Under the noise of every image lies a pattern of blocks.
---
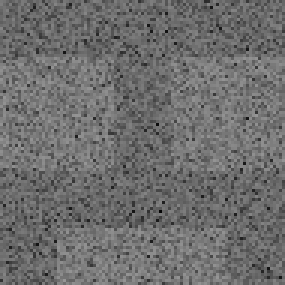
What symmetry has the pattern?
left and right mirror each other
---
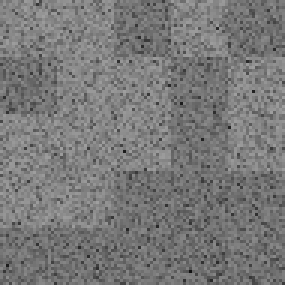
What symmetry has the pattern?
no symmetry
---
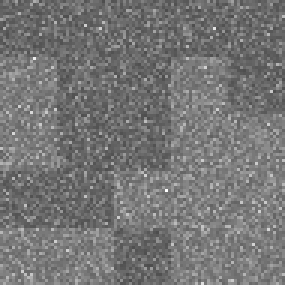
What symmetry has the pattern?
no symmetry
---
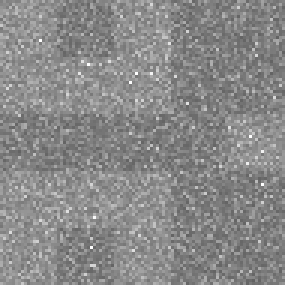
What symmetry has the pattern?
top and bottom mirror each other
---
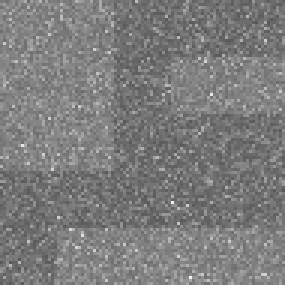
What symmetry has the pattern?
no symmetry
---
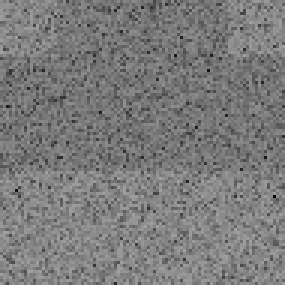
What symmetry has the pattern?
left and right mirror each other
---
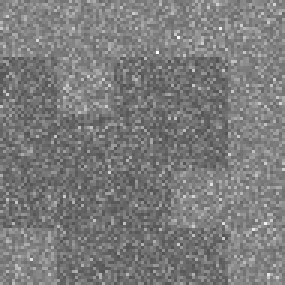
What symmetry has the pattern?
mirrored about the diagonal from the bottom left
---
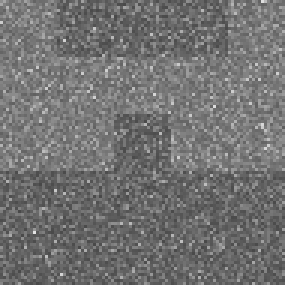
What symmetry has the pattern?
left and right mirror each other
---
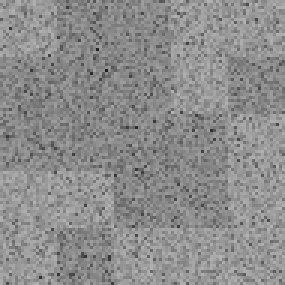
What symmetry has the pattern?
mirrored about the diagonal from the top left
